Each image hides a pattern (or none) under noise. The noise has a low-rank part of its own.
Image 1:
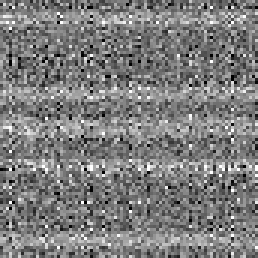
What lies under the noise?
bands of rows
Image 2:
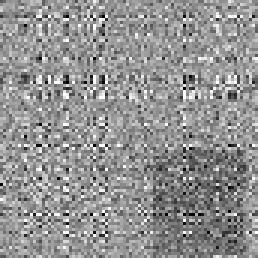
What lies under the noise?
one block
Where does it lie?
bottom right
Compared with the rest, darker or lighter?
darker
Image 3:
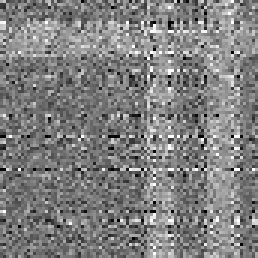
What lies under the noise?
bands of rows crossing bands of columns
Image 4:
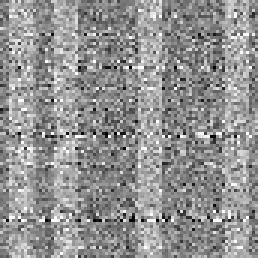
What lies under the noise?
bands of columns
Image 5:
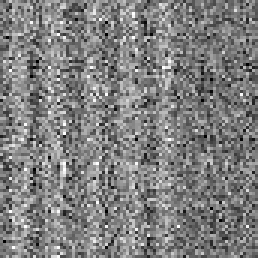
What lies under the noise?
bands of columns
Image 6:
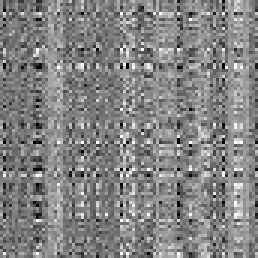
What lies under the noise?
bands of columns
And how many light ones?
5
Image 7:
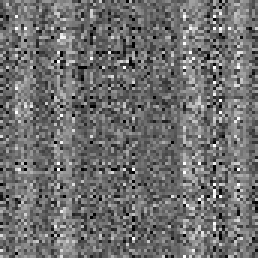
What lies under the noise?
bands of columns
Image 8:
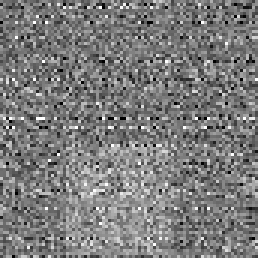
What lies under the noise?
one block
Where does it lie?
bottom middle
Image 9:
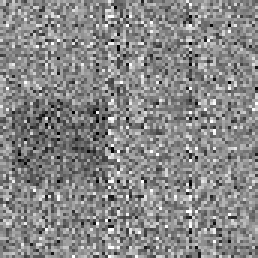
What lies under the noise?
one block
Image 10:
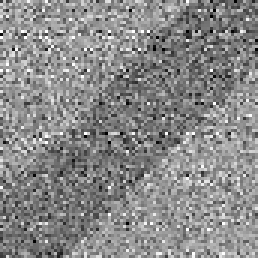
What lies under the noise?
a diagonal band
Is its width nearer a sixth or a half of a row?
a half
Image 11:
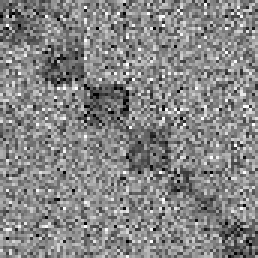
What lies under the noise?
blocks along the diagonal
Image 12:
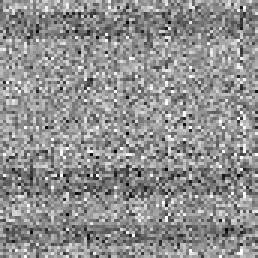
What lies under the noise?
bands of rows
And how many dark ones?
3
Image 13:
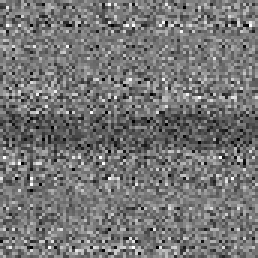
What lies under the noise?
one band of rows
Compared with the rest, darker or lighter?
darker
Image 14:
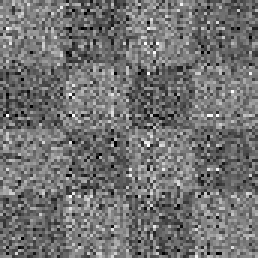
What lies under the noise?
a checkerboard
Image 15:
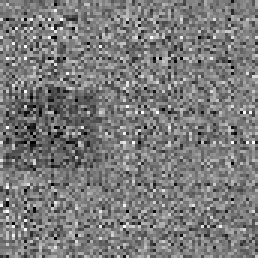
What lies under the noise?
one block
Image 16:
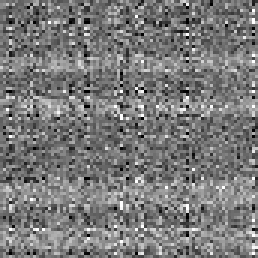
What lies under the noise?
bands of rows
